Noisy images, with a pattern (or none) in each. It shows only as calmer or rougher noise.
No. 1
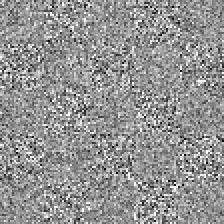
a checkerboard
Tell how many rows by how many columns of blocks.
5 by 5
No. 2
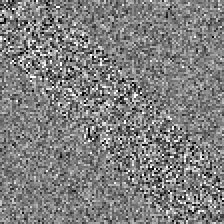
a diagonal band
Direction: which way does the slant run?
top left to bottom right
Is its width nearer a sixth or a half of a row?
a half
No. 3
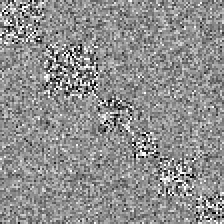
blocks along the diagonal
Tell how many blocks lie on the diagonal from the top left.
6
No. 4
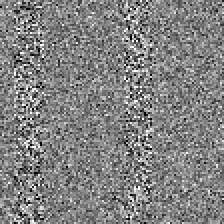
bands of columns
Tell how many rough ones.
2
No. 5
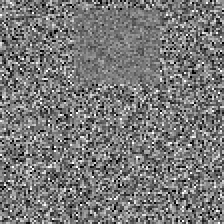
one block
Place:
top middle
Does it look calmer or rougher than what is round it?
calmer
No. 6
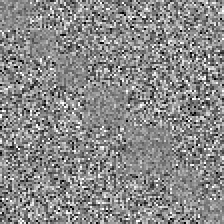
blocks along the diagonal
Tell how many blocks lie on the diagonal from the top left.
7
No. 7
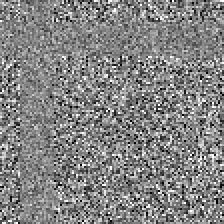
bands of rows crossing bands of columns
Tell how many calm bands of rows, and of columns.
1 and 1
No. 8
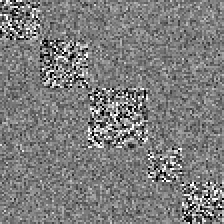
blocks along the diagonal
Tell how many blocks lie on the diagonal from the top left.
5
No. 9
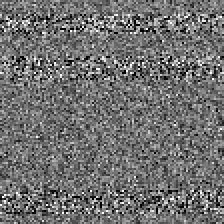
bands of rows
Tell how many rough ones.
3
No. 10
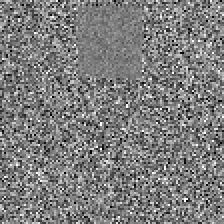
one block
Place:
top middle
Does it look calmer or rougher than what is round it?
calmer
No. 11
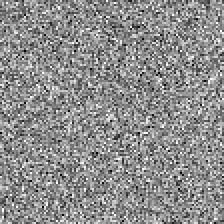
only noise
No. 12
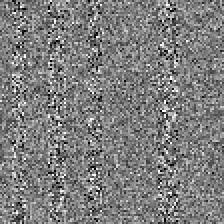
bands of columns
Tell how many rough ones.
4
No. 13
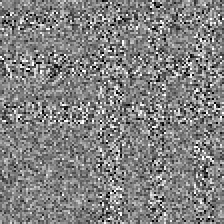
bands of rows crossing bands of columns
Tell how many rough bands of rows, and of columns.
3 and 3
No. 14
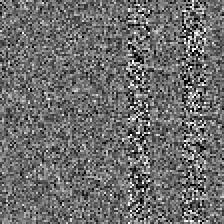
bands of columns
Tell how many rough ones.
2
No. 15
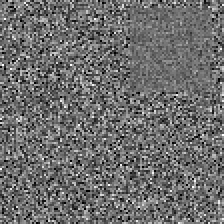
one block
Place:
top right
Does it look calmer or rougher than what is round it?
calmer
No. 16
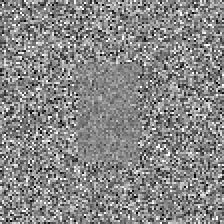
one block
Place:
centre
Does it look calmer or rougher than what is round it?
calmer
